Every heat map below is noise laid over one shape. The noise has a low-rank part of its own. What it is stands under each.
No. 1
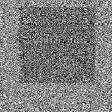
square
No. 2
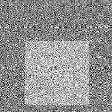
square
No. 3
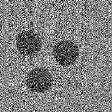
three dots
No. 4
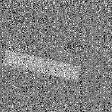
bar
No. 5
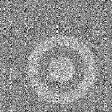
bullseye
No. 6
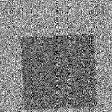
square
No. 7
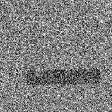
bar
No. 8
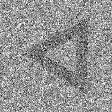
triangle frame
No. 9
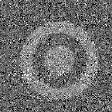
bullseye
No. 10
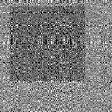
square
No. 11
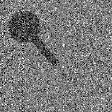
lollipop
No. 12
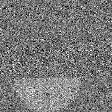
half disc
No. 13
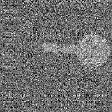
lollipop
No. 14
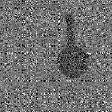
lollipop
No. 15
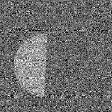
half disc
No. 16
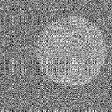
disc
